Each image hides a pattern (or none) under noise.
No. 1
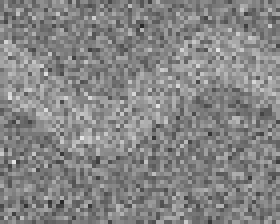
a wavy band
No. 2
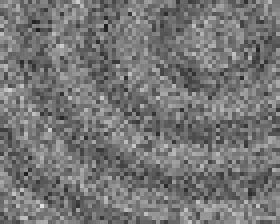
rings round one point
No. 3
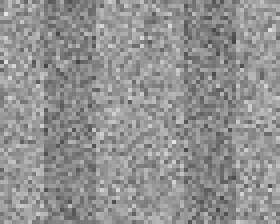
vertical stripes
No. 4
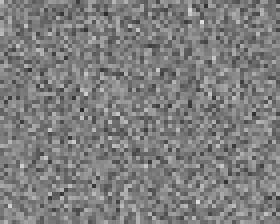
only noise
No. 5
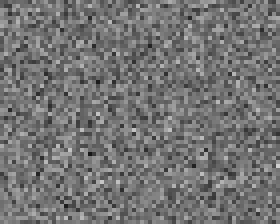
only noise
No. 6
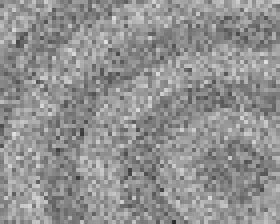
rings round one point
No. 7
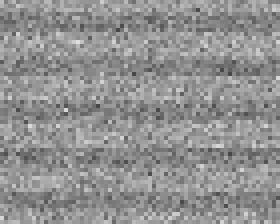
horizontal stripes
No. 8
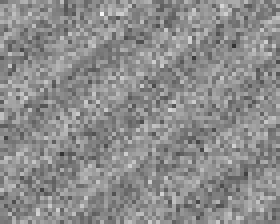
diagonal stripes
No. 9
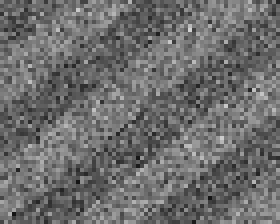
diagonal stripes
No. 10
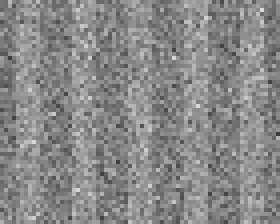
vertical stripes
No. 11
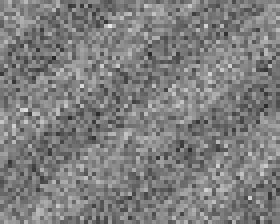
diagonal stripes
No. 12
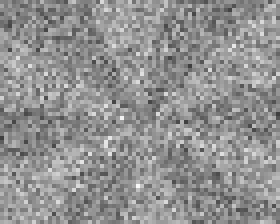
spokes from one point
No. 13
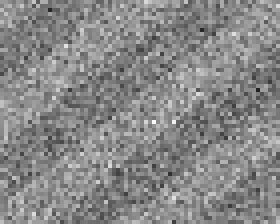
diagonal stripes
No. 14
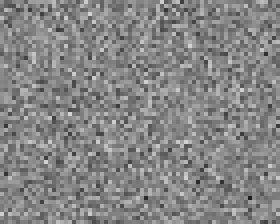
only noise
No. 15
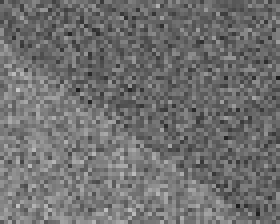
a sharp edge
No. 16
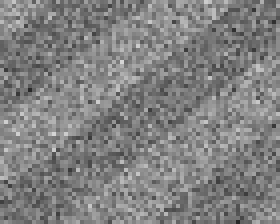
diagonal stripes
